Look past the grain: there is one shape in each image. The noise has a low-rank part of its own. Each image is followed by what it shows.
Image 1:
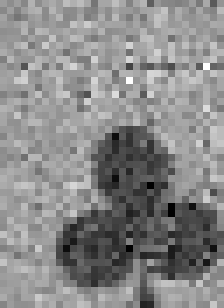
club
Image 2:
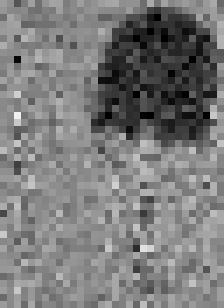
ghost
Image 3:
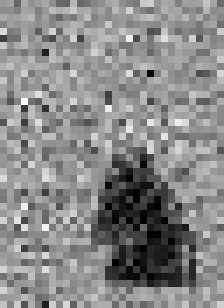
chess knight
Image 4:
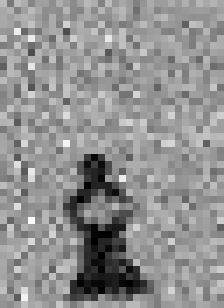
chess bishop
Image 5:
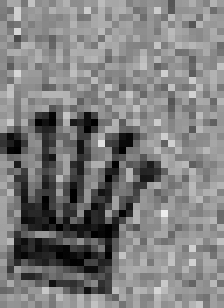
chess queen
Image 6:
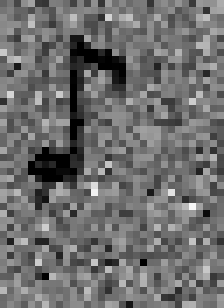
musical note
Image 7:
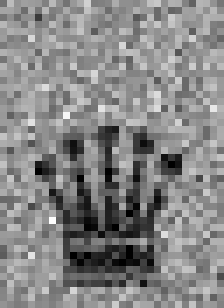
chess queen
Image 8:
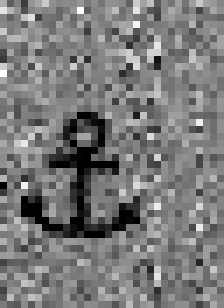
anchor
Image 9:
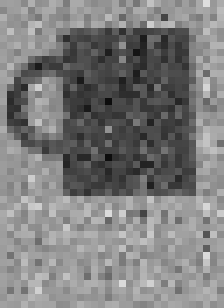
cup
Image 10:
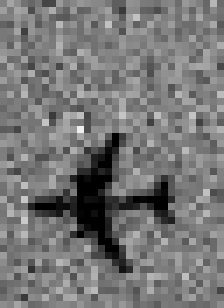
airplane
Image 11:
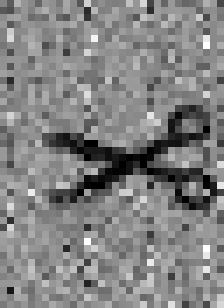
pair of scissors
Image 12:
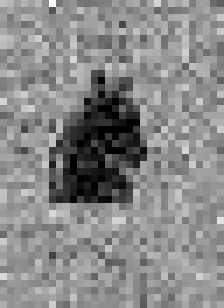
chess knight
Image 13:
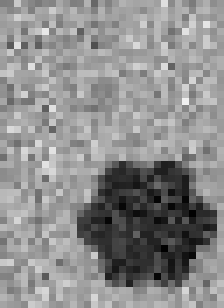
flower
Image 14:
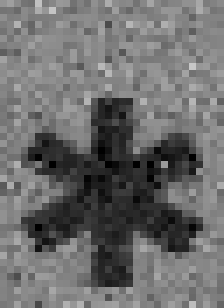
asterisk
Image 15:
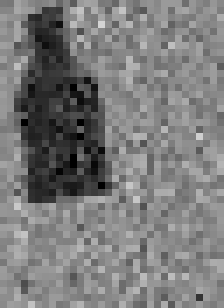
bottle
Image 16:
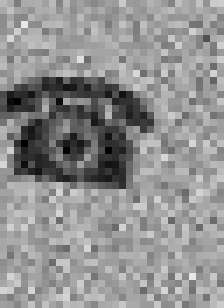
telephone
